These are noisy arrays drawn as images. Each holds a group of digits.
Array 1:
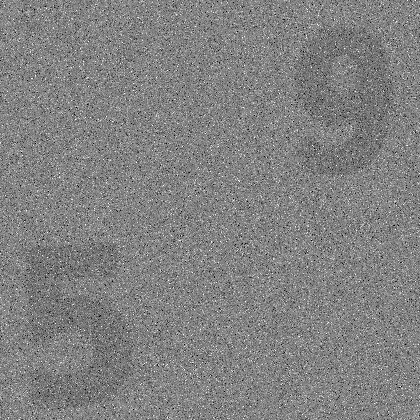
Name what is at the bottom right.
nothing
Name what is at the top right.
9
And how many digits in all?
2
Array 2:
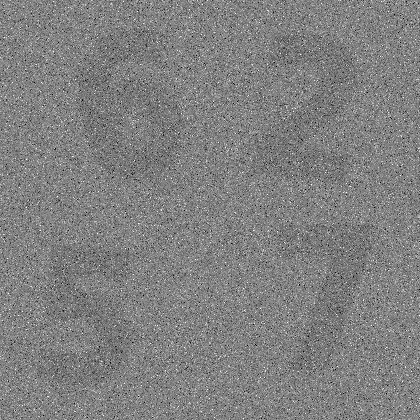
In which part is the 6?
top left
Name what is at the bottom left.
5
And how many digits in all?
4
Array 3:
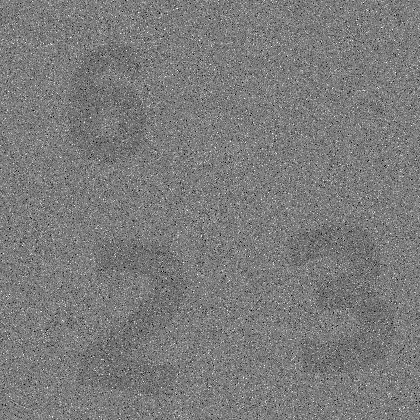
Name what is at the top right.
nothing
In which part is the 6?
top left
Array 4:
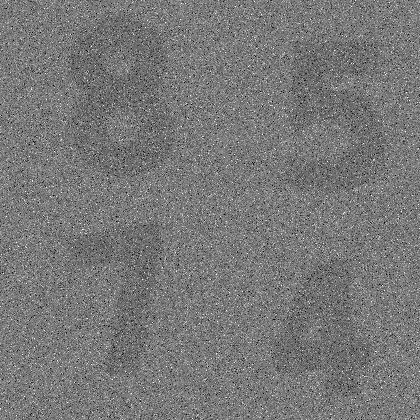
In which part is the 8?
top left
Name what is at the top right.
5
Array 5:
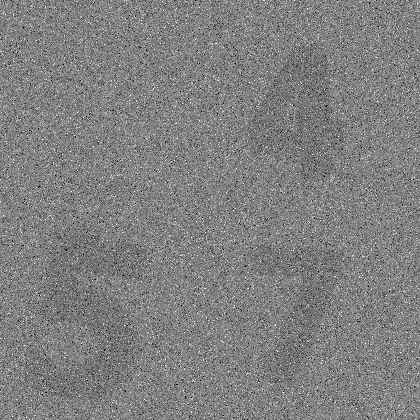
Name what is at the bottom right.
7
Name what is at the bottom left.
5
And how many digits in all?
3
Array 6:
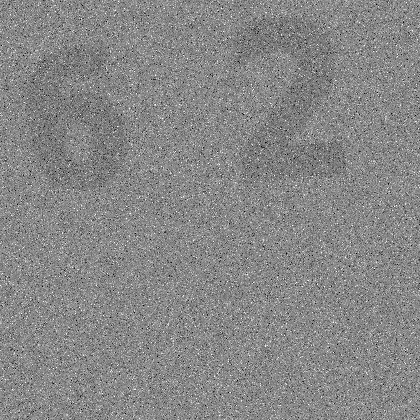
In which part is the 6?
top left
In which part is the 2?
top right
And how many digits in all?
2
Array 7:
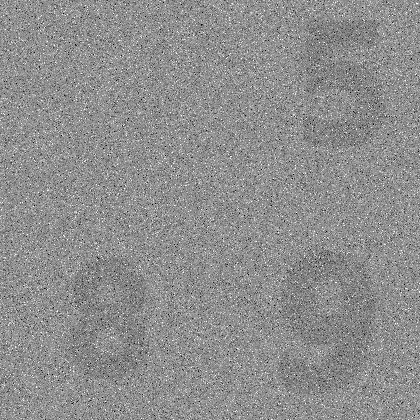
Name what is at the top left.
nothing
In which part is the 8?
bottom left
